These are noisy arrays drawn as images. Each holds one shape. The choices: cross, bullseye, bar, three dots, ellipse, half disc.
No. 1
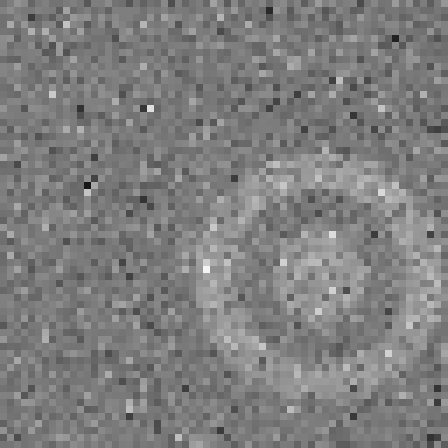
light bullseye
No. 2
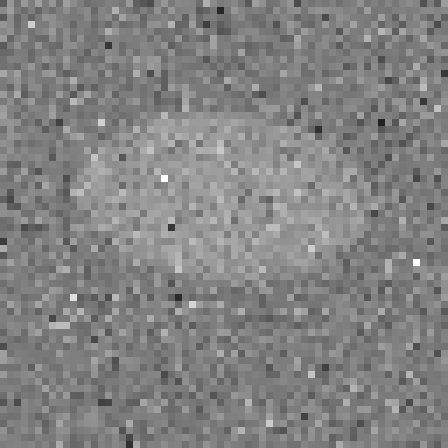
light ellipse
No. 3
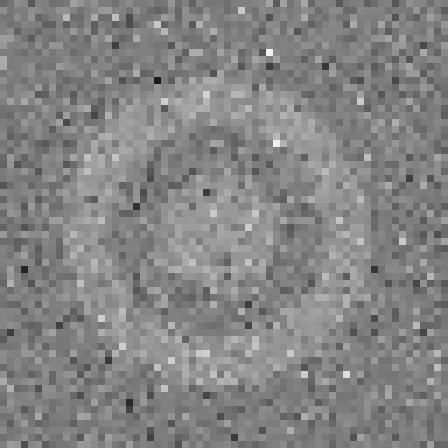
light bullseye
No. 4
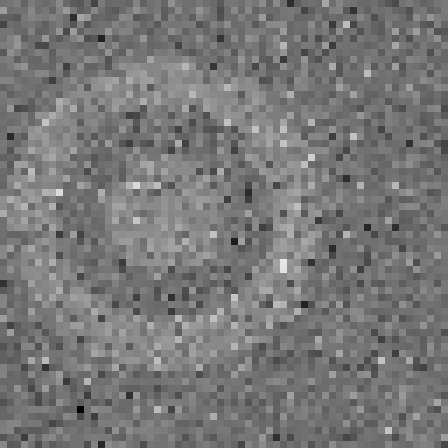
light bullseye
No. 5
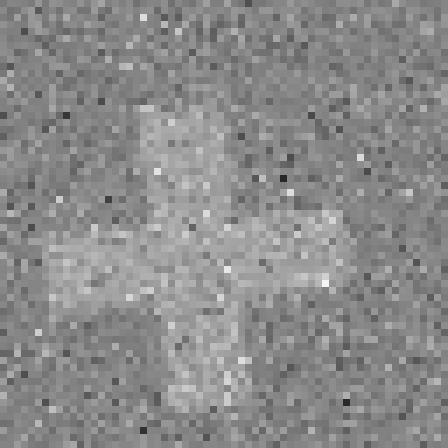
light cross
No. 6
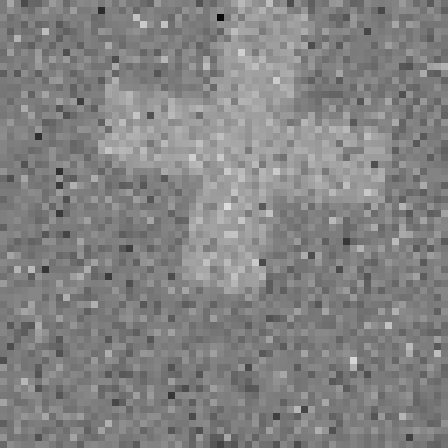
light cross
